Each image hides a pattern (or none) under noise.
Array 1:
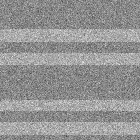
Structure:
bands of rows
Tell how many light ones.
4
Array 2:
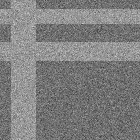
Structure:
bands of rows crossing bands of columns
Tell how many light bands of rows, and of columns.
2 and 1
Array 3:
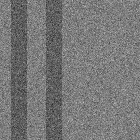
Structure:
bands of columns
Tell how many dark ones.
2
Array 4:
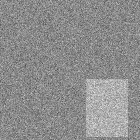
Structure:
one block
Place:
bottom right
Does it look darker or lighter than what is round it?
lighter
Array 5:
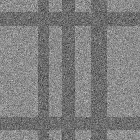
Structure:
bands of rows crossing bands of columns
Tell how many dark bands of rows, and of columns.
2 and 3
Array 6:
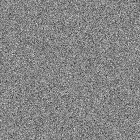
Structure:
only noise
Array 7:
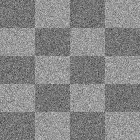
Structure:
a checkerboard
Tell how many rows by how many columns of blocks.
5 by 4
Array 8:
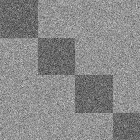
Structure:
blocks along the diagonal
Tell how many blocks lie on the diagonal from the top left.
4
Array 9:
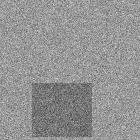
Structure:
one block
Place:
bottom middle
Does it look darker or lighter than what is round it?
darker
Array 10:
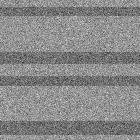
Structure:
bands of rows
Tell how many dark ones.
4
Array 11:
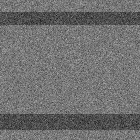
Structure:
bands of rows
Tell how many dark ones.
2
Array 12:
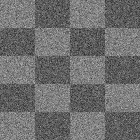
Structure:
a checkerboard
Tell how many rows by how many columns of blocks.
5 by 4
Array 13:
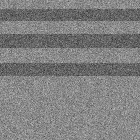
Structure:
bands of rows
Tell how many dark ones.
3
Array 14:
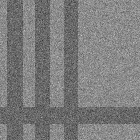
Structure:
bands of rows crossing bands of columns
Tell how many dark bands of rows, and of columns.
1 and 3
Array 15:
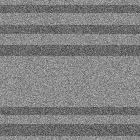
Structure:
bands of rows
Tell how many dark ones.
5
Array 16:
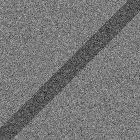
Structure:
a diagonal band
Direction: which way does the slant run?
bottom left to top right
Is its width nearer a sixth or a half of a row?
a sixth
